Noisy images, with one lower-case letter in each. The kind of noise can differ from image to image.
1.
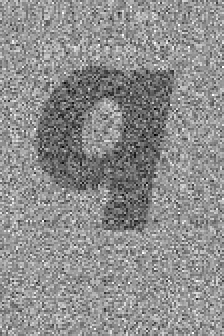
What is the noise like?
low rank plus noise
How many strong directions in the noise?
five to eight
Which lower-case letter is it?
q
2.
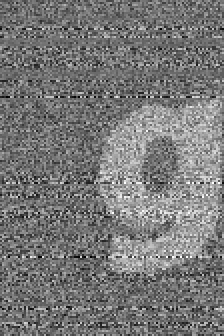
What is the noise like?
rows of uneven size
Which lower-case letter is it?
g
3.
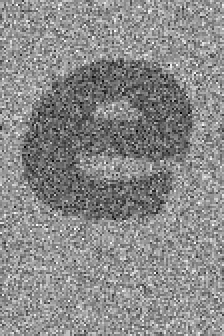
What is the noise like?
independent entries
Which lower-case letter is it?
e
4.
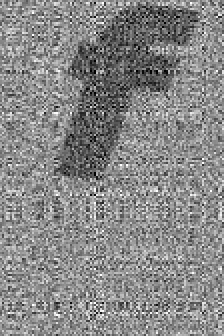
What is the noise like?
low rank plus noise
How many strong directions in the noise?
two
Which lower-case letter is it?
f
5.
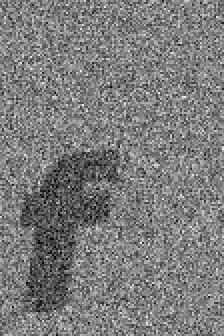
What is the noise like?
independent entries
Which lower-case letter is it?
f
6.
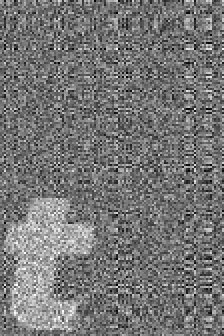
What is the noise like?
low rank plus noise
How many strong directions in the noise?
one
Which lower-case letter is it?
t
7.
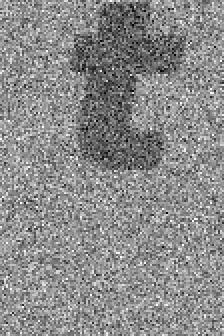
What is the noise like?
independent entries
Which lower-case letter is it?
t
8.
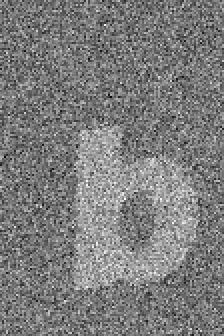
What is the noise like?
independent entries
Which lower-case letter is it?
b
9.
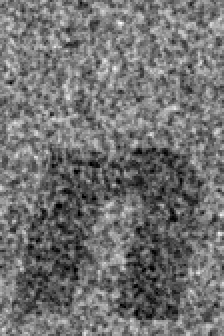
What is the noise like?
blotchy
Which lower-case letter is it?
n
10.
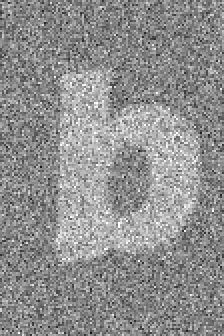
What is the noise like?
independent entries
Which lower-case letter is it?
b
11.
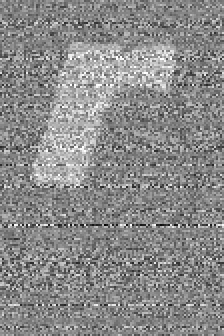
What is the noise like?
rows of uneven size
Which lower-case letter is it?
r
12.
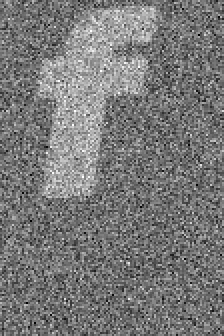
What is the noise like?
independent entries
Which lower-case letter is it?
f
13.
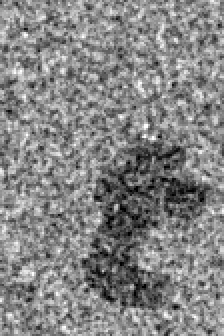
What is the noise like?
blotchy
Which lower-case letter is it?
t
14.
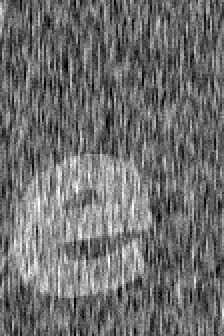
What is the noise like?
streaked along the columns
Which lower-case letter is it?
e
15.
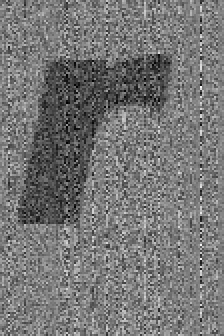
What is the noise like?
columns of uneven size
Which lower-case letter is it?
r
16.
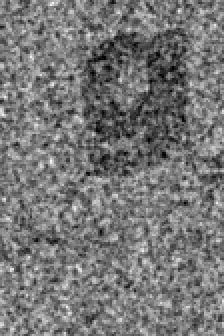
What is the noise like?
blotchy
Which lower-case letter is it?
g
